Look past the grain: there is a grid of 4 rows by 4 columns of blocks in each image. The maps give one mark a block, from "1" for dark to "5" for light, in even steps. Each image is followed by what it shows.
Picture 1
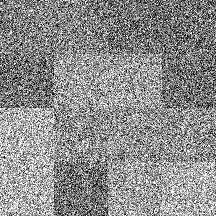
2 2 1 1
1 4 4 1
5 3 3 3
5 1 4 5
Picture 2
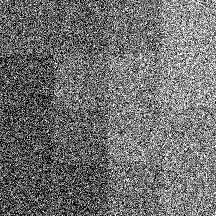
2 2 3 5
1 3 4 5
1 2 4 4
1 1 3 4
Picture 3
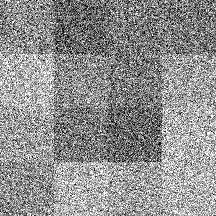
3 1 2 2
5 3 2 4
4 2 1 5
3 5 4 5
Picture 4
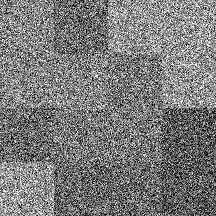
4 2 5 5
4 4 3 5
2 3 3 1
5 2 2 1
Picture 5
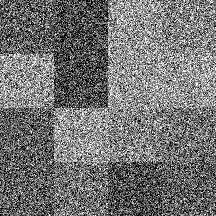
2 1 5 4
5 1 5 5
2 5 4 3
2 3 1 2
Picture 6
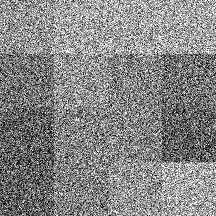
4 5 5 5
2 4 3 2
1 3 3 1
1 3 4 5
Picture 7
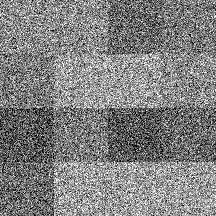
4 4 2 3
3 5 5 4
1 3 1 2
2 5 5 5
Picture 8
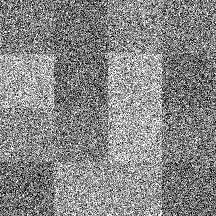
2 1 3 2
5 1 5 1
3 2 5 2
1 4 4 1
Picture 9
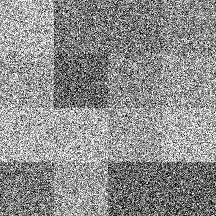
5 2 2 3
4 1 3 4
5 5 4 5
2 4 1 1
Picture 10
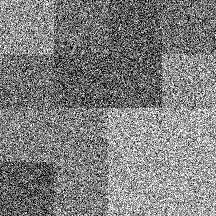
4 2 1 2
2 1 1 4
3 3 5 5
1 3 5 5
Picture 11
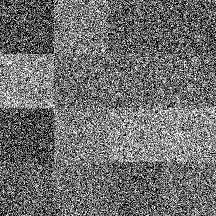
1 4 2 2
5 3 3 3
1 4 5 5
2 3 2 3
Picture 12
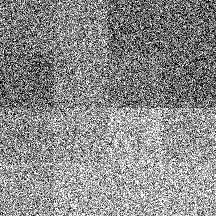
2 3 1 1
1 3 2 1
3 4 5 4
4 5 5 5
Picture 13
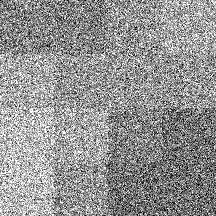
2 2 3 4
4 3 3 3
5 4 2 1
5 3 1 1
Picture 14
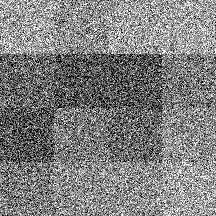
5 4 5 5
2 1 1 3
1 3 2 4
3 4 4 5
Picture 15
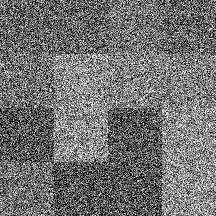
2 2 3 2
3 5 4 4
1 5 1 5
3 1 1 5
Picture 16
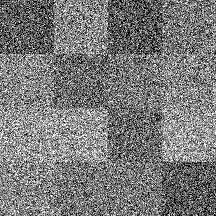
1 4 1 3
4 2 3 4
5 5 2 5
4 3 3 1
